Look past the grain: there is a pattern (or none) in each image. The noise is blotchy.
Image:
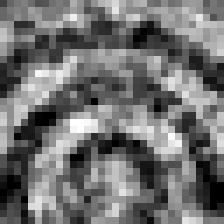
rings round one point
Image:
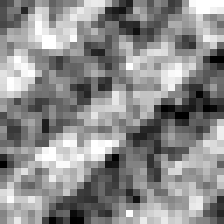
diagonal stripes
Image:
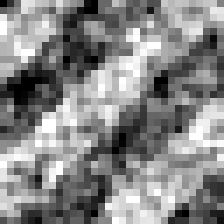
diagonal stripes
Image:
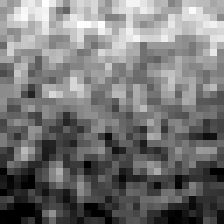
a smooth slope
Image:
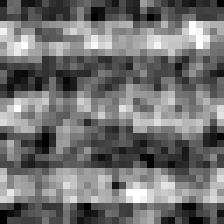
horizontal stripes
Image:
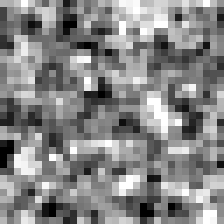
only noise
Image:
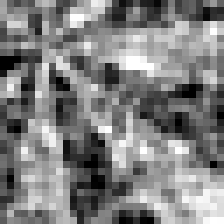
spokes from one point
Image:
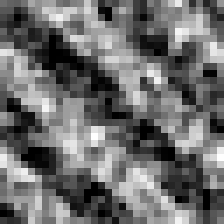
diagonal stripes
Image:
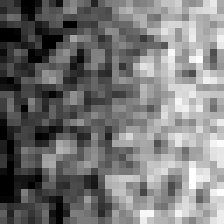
a smooth slope
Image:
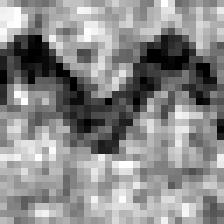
a wavy band
